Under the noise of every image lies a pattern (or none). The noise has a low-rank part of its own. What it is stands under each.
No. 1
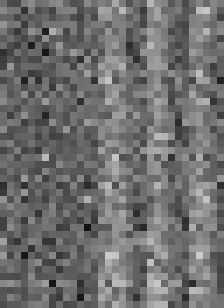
bands of columns
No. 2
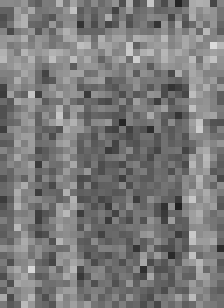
bands of rows crossing bands of columns
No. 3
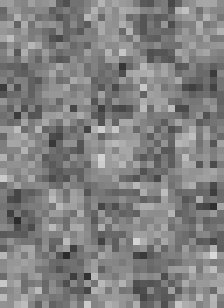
a checkerboard
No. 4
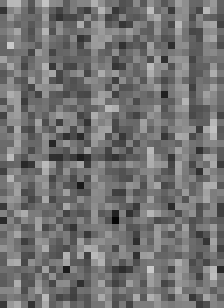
bands of columns
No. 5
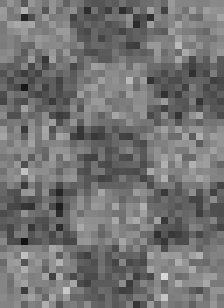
a checkerboard
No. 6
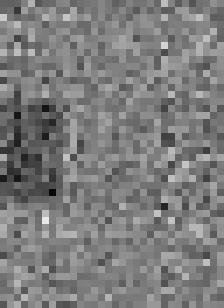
one block
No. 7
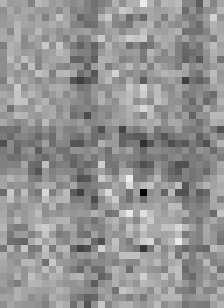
bands of rows crossing bands of columns
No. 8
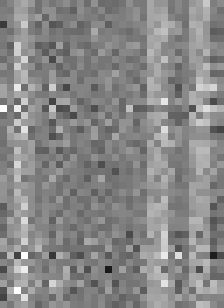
bands of columns
